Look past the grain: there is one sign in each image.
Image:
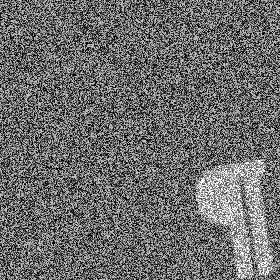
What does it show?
light pilcrow, bottom right
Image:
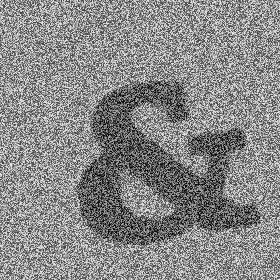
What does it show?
dark ampersand
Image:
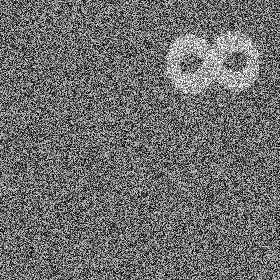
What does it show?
light infinity sign, top right
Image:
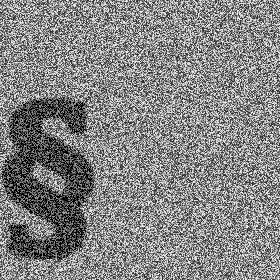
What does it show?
dark section sign
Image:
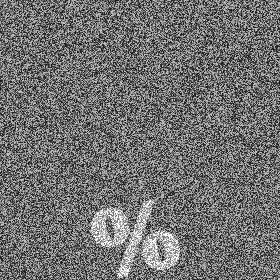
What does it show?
light percent sign, bottom middle
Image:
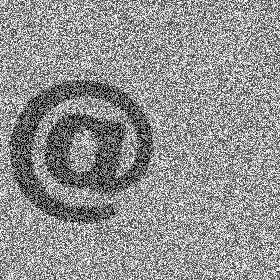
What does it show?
dark at sign
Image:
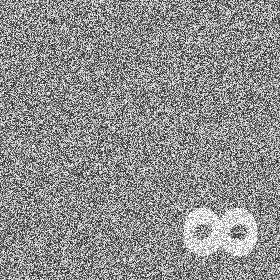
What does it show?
light infinity sign, bottom right
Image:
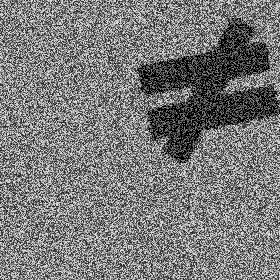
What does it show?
dark not-equal sign
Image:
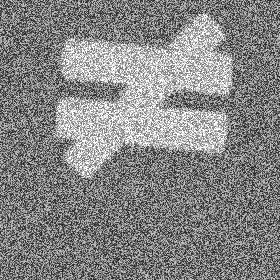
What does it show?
light not-equal sign
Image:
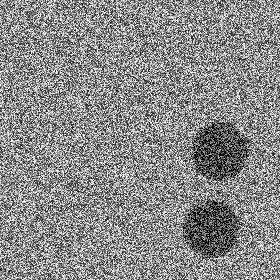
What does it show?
dark colon
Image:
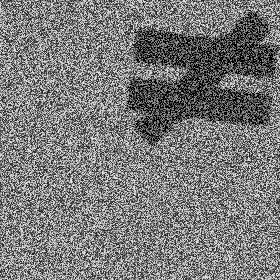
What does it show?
dark not-equal sign
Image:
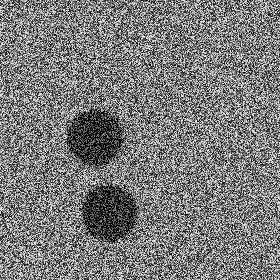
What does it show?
dark colon
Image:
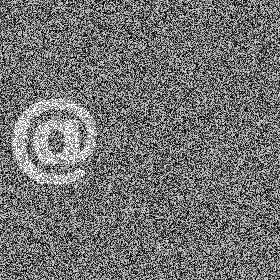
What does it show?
light at sign, middle left
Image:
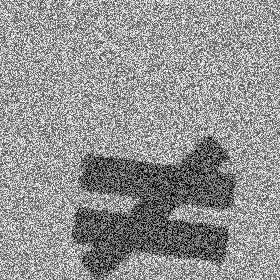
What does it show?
dark not-equal sign
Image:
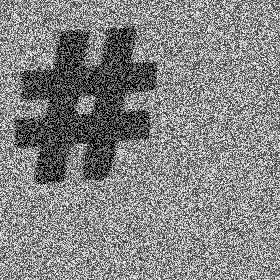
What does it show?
dark hash sign
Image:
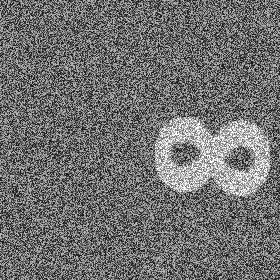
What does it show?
light infinity sign, middle right
